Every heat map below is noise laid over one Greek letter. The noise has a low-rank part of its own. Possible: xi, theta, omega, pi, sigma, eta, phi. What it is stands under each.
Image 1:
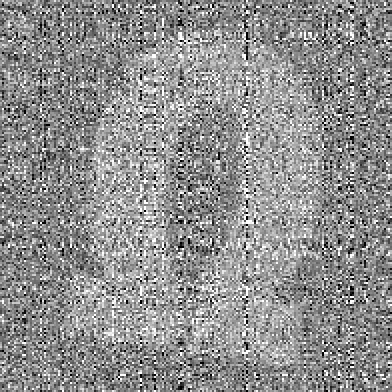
omega
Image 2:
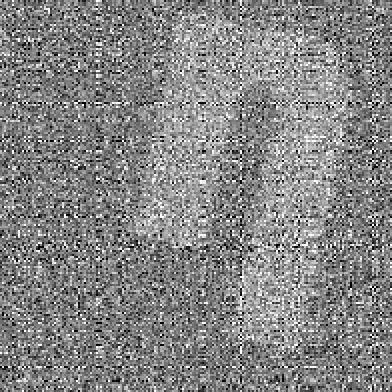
eta
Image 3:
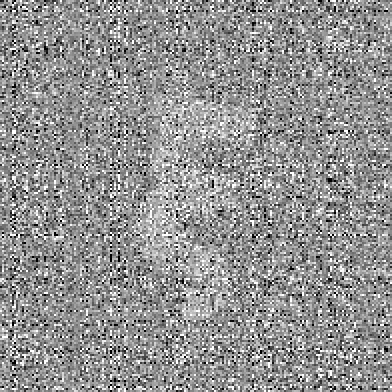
xi
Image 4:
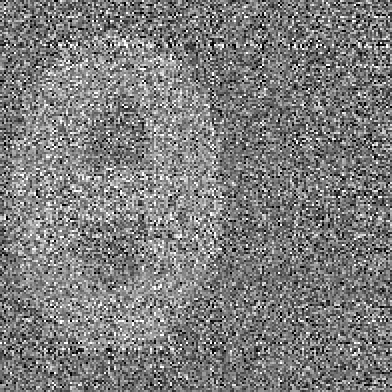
theta
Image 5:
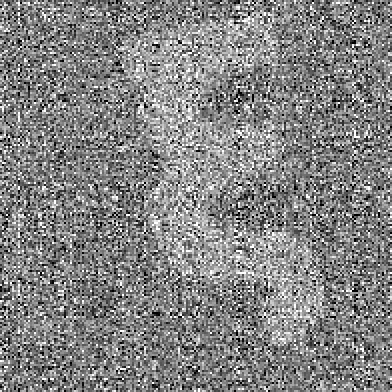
xi
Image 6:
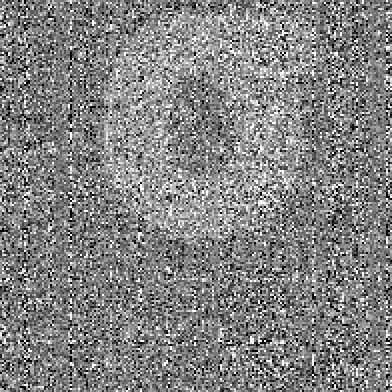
sigma
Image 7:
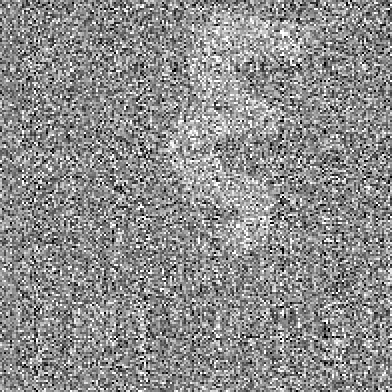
xi
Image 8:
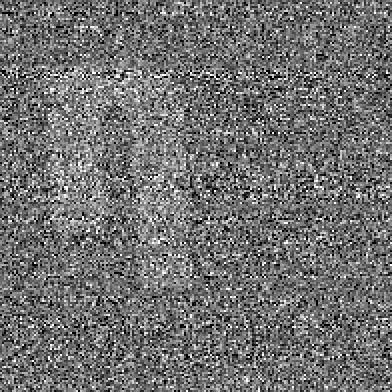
eta
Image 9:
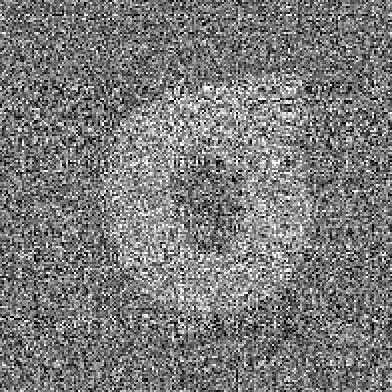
sigma
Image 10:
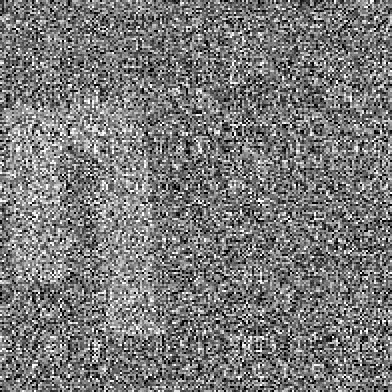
eta
